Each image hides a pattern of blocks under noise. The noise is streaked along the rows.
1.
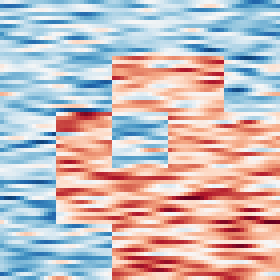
mirrored about the diagonal from the top left
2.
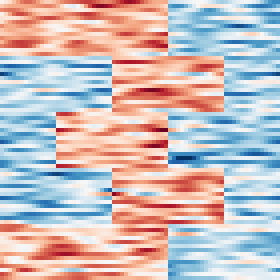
top and bottom mirror each other
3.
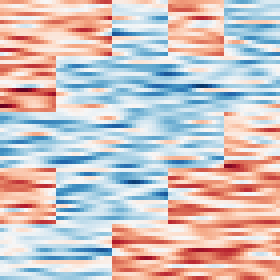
mirrored about the diagonal from the top left
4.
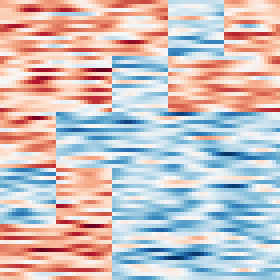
mirrored about the diagonal from the top left
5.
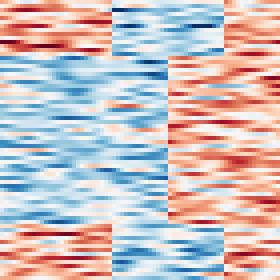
top and bottom mirror each other
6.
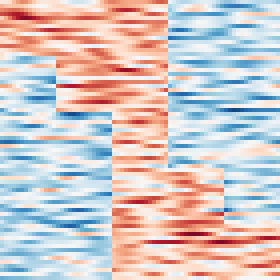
the same after a half turn
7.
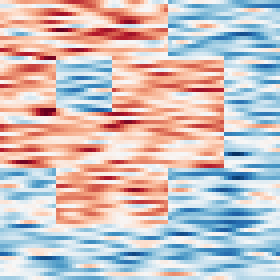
mirrored about the diagonal from the top left
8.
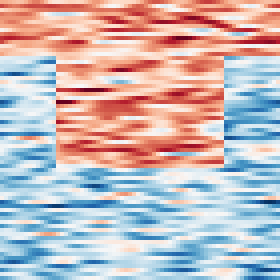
left and right mirror each other
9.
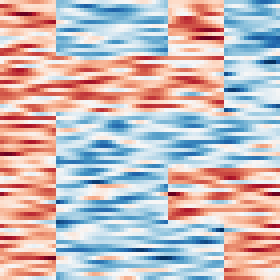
no symmetry
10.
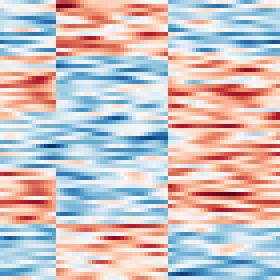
top and bottom mirror each other
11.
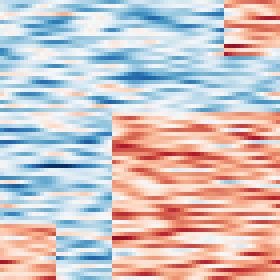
mirrored about the diagonal from the top left
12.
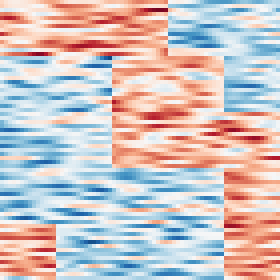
mirrored about the diagonal from the bottom left
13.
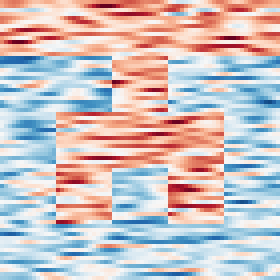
left and right mirror each other
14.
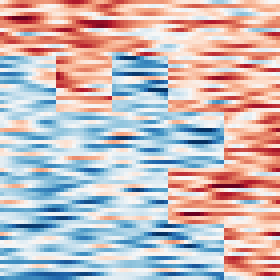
mirrored about the diagonal from the bottom left
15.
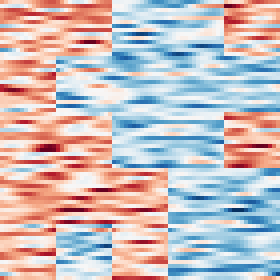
no symmetry
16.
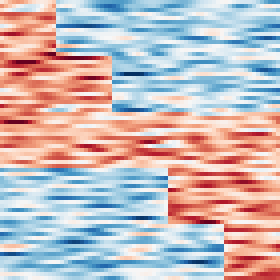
the same after a half turn
